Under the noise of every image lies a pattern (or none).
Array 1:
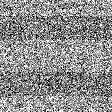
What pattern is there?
horizontal stripes
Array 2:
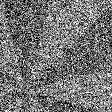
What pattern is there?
spokes from one point
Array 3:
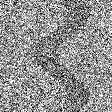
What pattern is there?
a wavy band
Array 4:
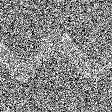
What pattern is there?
a wavy band
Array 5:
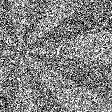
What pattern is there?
spokes from one point
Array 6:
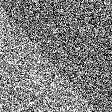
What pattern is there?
a sharp edge
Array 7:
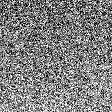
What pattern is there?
a smooth slope
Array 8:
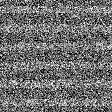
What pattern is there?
horizontal stripes
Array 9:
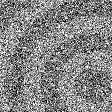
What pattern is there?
rings round one point
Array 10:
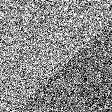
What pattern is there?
a sharp edge
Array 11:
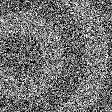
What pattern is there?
rings round one point
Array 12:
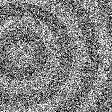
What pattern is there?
rings round one point
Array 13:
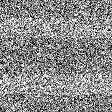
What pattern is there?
horizontal stripes
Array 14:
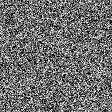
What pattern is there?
only noise
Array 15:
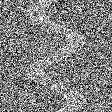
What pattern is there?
a wavy band
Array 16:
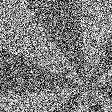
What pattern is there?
spokes from one point
